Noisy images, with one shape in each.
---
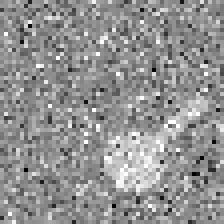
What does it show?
light lollipop
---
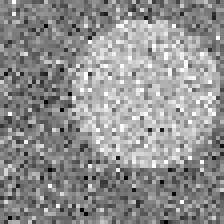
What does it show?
light disc
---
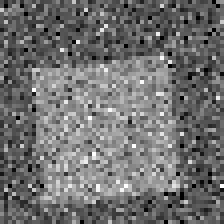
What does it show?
light square
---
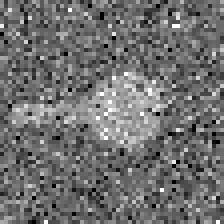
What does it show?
light lollipop
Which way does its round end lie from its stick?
right
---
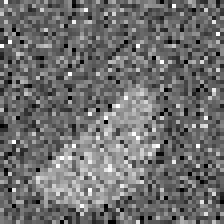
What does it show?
light half disc
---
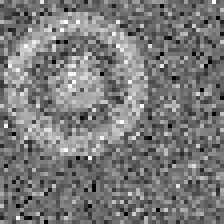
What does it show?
light bullseye
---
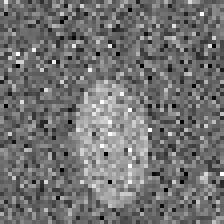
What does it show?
light ellipse
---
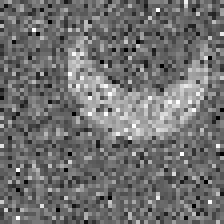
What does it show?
light crescent
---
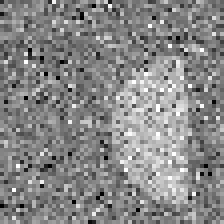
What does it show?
light half disc
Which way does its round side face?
left
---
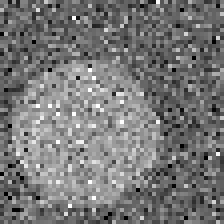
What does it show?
light disc
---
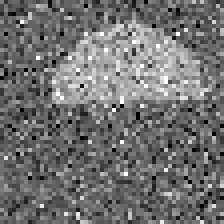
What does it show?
light half disc
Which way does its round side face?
up
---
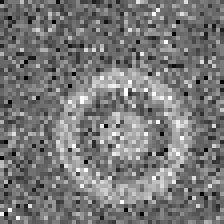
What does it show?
light bullseye
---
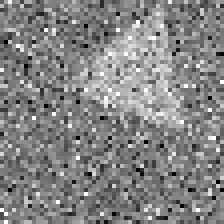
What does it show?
light triangle
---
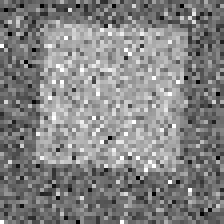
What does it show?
light square
